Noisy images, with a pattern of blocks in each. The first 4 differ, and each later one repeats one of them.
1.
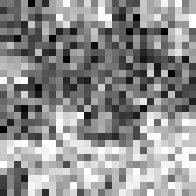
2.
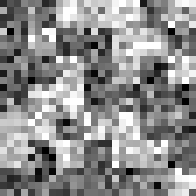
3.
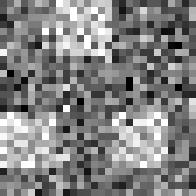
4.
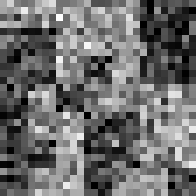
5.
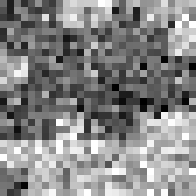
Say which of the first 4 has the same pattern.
1
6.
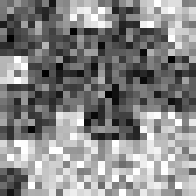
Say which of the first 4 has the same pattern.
1
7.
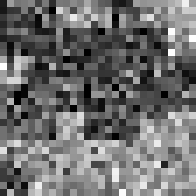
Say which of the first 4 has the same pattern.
1
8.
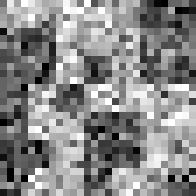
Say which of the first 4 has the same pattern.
4
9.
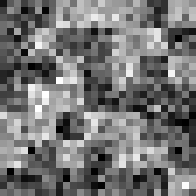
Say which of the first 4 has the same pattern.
2
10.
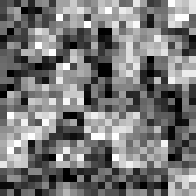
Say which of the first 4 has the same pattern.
2
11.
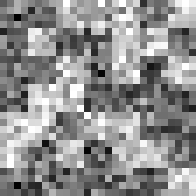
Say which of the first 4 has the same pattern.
2
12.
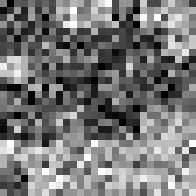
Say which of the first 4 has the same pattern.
1
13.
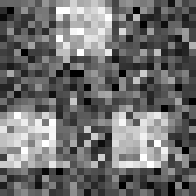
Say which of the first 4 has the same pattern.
3
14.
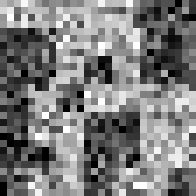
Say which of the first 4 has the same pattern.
4
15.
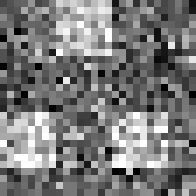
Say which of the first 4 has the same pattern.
3
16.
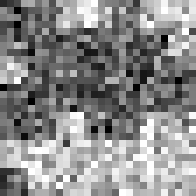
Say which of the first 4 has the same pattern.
1
